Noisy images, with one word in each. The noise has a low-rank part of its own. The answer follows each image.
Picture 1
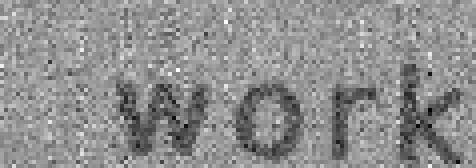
work
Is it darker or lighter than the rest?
darker
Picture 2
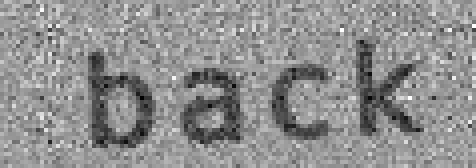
back
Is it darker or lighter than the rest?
darker
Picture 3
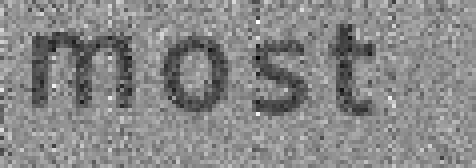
most
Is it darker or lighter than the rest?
darker
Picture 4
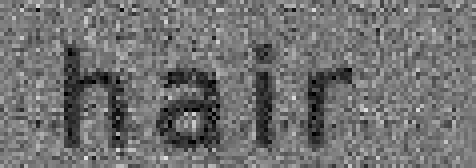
hair
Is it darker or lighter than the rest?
darker
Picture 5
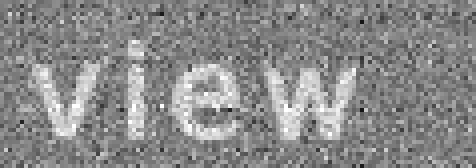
view
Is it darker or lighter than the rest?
lighter
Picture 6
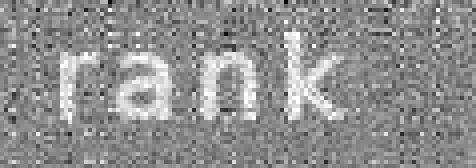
rank
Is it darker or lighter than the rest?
lighter
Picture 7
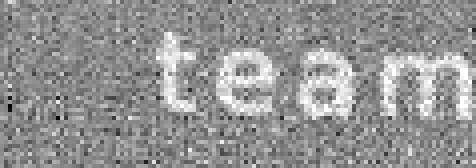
team
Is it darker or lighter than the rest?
lighter
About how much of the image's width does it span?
two thirds
